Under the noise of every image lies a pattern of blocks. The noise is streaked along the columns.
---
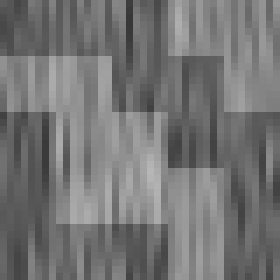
mirrored about the diagonal from the bottom left
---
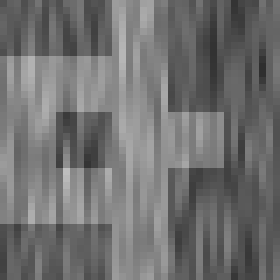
top and bottom mirror each other
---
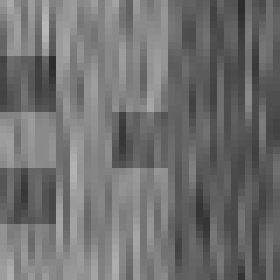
top and bottom mirror each other
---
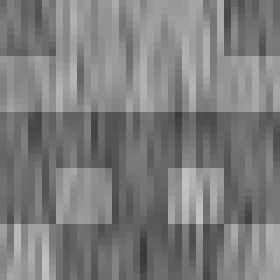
left and right mirror each other
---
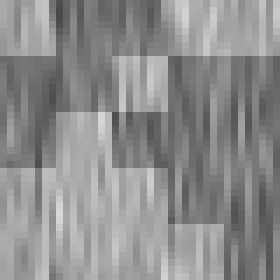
no symmetry
